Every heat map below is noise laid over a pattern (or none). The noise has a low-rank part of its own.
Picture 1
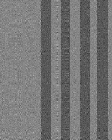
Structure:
bands of columns
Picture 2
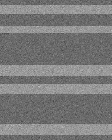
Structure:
bands of rows
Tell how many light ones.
5
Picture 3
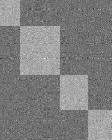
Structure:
blocks along the diagonal
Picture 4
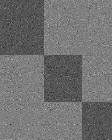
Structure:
blocks along the diagonal
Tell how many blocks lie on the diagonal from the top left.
3
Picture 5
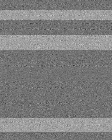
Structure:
bands of rows
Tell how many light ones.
3
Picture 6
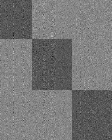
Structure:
blocks along the diagonal
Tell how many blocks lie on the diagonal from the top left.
3
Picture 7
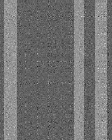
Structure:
bands of columns
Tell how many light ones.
3
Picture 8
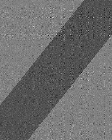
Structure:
a diagonal band
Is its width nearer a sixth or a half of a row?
a half
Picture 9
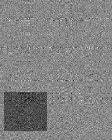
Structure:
one block
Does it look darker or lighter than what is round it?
darker
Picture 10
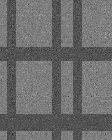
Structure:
bands of rows crossing bands of columns
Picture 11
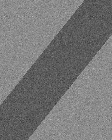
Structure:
a diagonal band
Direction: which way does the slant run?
bottom left to top right
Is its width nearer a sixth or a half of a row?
a half
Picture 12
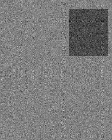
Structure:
one block
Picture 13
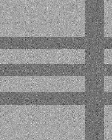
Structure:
bands of rows crossing bands of columns
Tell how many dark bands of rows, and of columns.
3 and 1
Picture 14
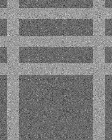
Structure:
bands of rows crossing bands of columns
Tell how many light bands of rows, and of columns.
3 and 2
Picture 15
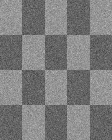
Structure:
a checkerboard
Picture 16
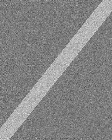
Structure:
a diagonal band
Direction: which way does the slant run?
bottom left to top right
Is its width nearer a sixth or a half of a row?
a sixth
